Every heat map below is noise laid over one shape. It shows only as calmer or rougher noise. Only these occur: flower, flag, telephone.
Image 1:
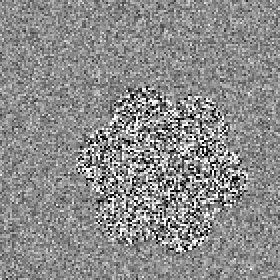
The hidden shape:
flower
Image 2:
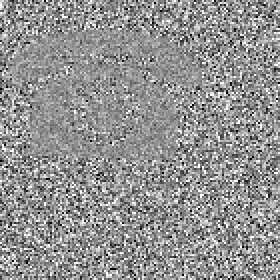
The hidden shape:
telephone
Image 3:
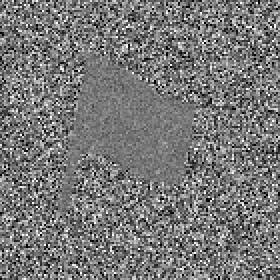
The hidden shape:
flag
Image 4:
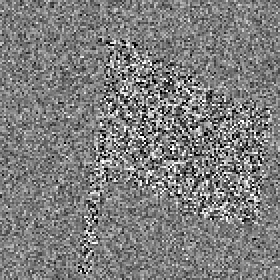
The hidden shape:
flag
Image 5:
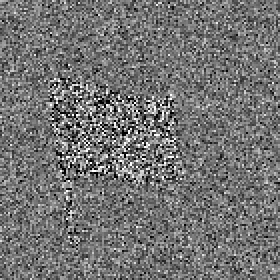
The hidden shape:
flag
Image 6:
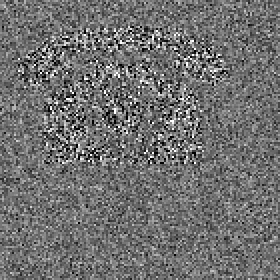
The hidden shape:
telephone
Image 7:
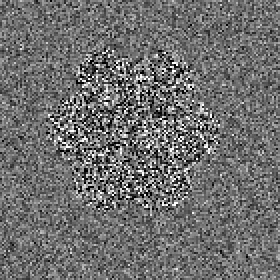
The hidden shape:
flower
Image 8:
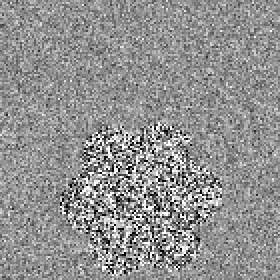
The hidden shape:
flower
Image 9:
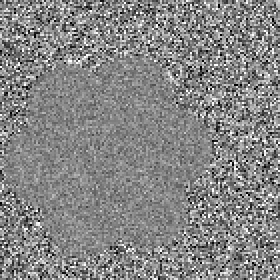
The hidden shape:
flower
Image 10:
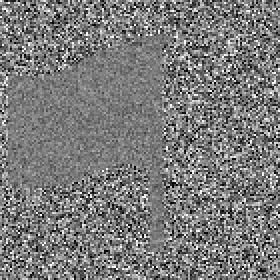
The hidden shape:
flag
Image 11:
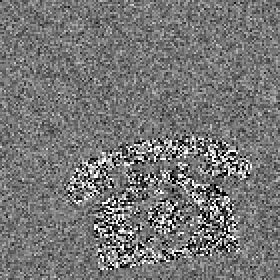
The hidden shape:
telephone
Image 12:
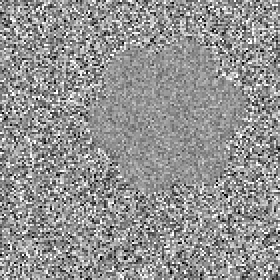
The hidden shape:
flower
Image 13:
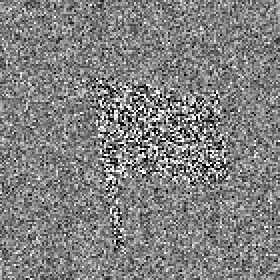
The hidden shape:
flag
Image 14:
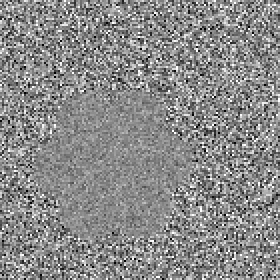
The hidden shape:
flower
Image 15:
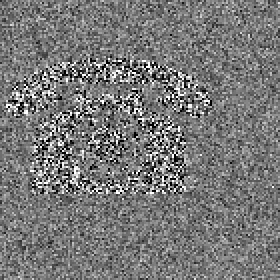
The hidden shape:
telephone
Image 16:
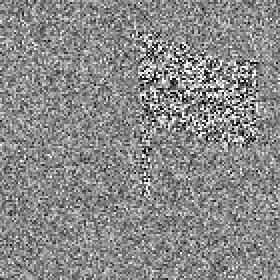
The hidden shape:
flag
